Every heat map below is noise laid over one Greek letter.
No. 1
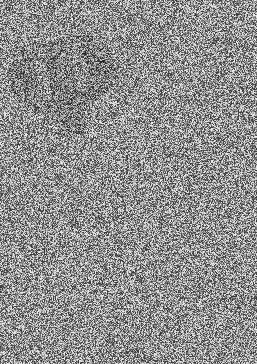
phi
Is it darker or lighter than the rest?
darker
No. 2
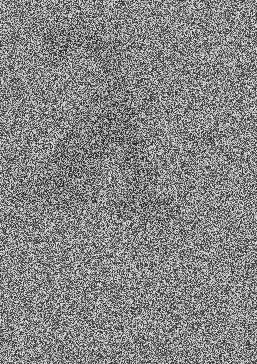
lambda
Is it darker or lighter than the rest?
darker
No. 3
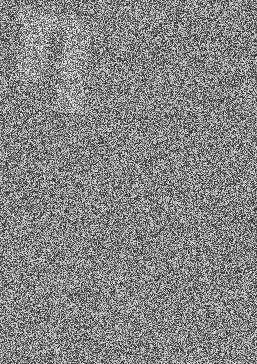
eta
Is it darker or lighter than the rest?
lighter
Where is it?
top left
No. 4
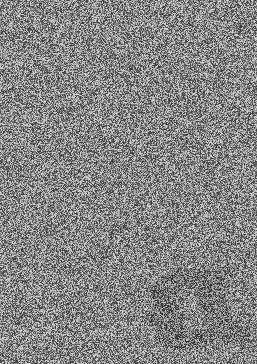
alpha
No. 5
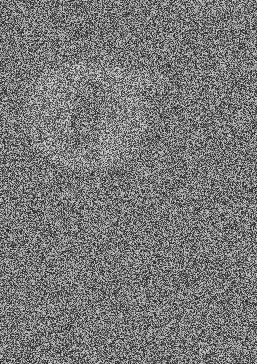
sigma
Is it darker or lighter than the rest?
lighter
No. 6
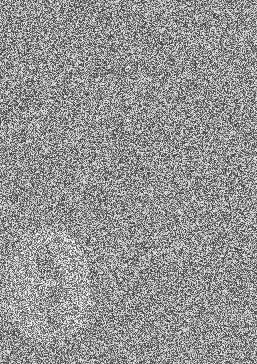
theta
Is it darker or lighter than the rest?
lighter
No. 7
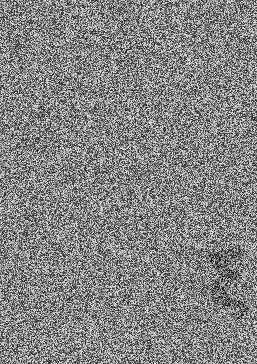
xi
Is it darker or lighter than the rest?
darker
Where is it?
bottom right
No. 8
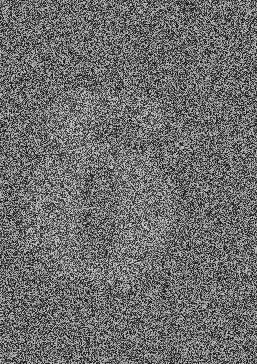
delta
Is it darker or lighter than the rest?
lighter
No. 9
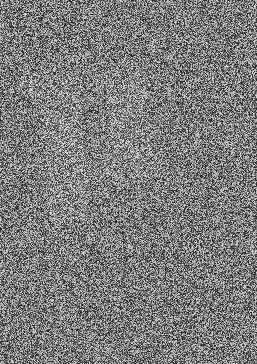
mu
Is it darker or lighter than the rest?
lighter
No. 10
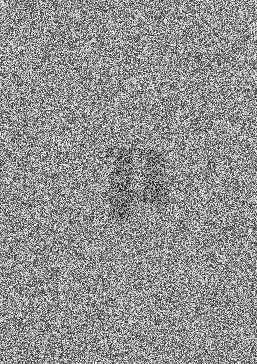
mu
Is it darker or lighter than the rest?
darker
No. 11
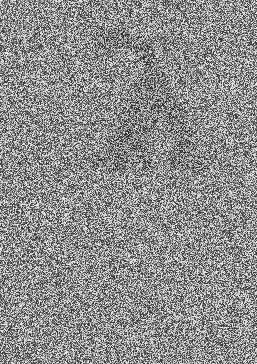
lambda
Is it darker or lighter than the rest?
darker
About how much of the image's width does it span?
half
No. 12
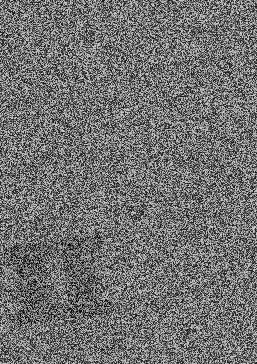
pi
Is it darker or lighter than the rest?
darker
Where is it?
bottom left
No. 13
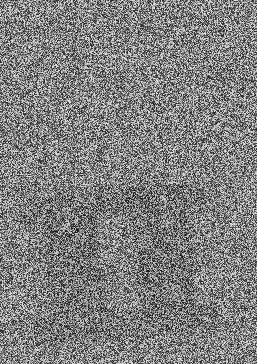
pi
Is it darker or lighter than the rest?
darker
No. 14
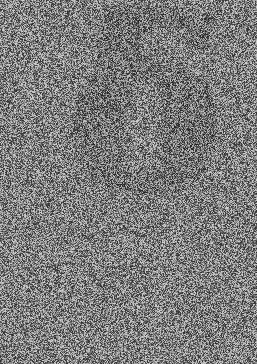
delta
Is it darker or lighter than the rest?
darker
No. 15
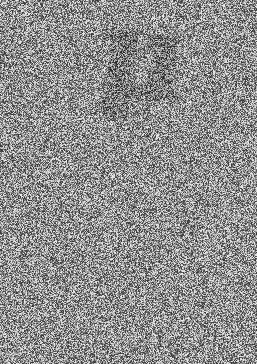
mu
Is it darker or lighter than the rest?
darker
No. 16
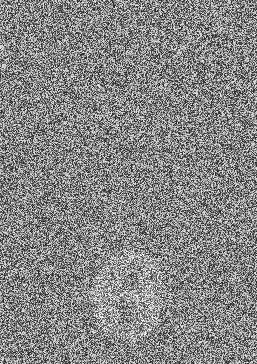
theta
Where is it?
bottom middle
